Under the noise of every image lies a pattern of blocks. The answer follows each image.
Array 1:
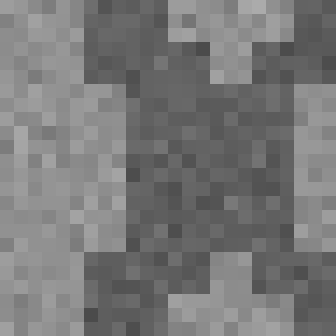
top and bottom mirror each other
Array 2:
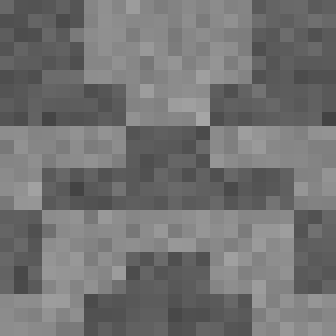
left and right mirror each other
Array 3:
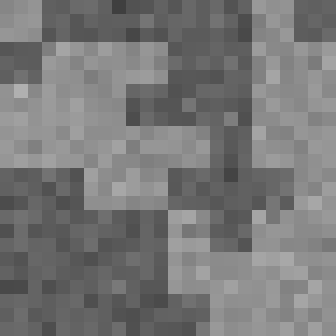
no symmetry
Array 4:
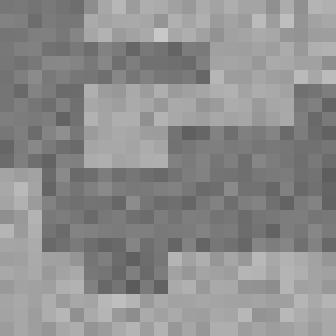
no symmetry
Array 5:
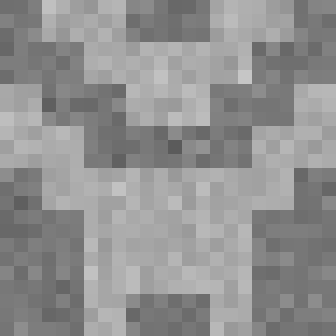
left and right mirror each other
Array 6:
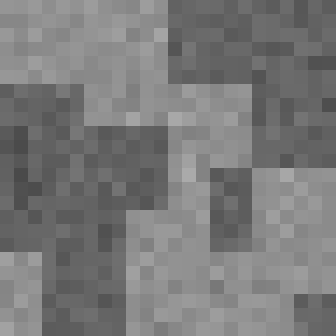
no symmetry
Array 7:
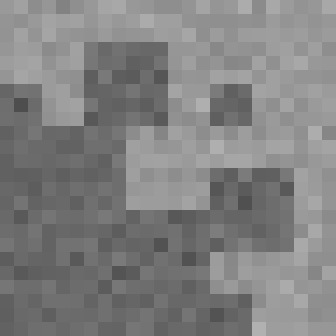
mirrored about the diagonal from the bottom left
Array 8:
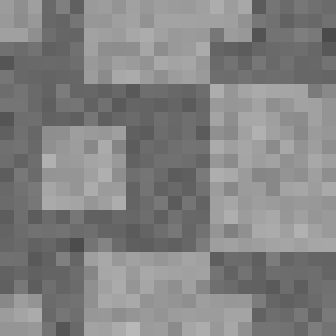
top and bottom mirror each other
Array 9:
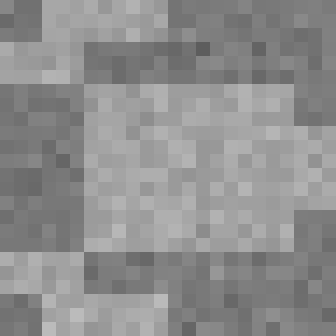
top and bottom mirror each other
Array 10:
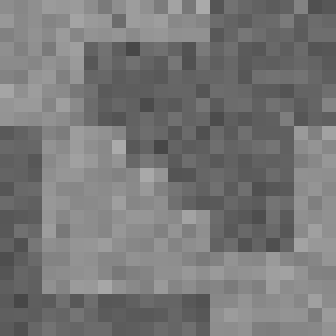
mirrored about the diagonal from the bottom left
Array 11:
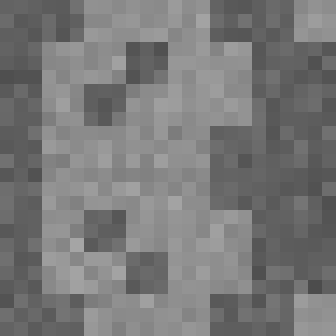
top and bottom mirror each other
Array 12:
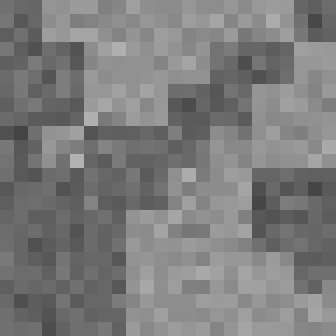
no symmetry
